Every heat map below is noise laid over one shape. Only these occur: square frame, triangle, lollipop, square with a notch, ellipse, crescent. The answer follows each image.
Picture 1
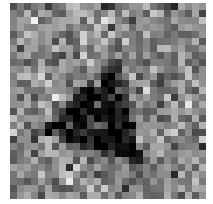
triangle
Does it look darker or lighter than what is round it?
darker
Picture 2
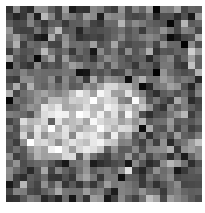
ellipse
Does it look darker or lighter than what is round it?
lighter
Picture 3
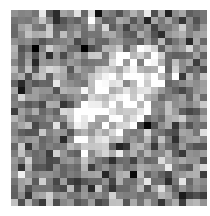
ellipse
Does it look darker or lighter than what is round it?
lighter
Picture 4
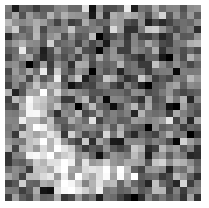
crescent
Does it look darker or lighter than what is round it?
lighter
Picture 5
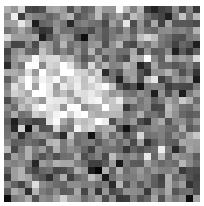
ellipse
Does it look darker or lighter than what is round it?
lighter
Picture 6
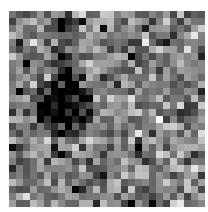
lollipop
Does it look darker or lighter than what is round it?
darker
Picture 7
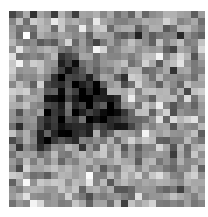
triangle
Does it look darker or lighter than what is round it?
darker
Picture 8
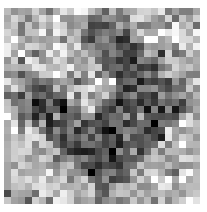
square with a notch
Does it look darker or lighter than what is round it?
darker
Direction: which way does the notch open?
up and left
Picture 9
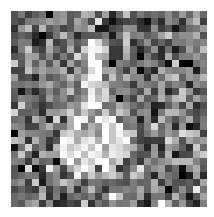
lollipop
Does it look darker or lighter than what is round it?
lighter
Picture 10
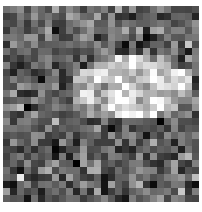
ellipse
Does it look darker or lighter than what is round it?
lighter
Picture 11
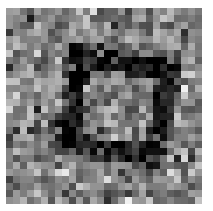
square frame
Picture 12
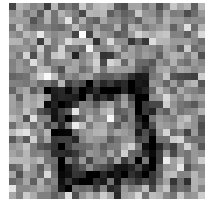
square frame
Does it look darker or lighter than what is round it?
darker
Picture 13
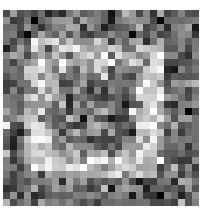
square frame
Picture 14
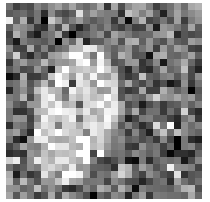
ellipse
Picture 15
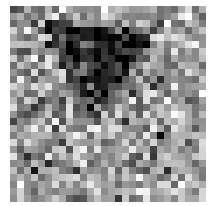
triangle
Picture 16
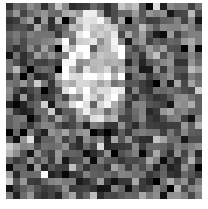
ellipse
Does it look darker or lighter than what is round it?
lighter
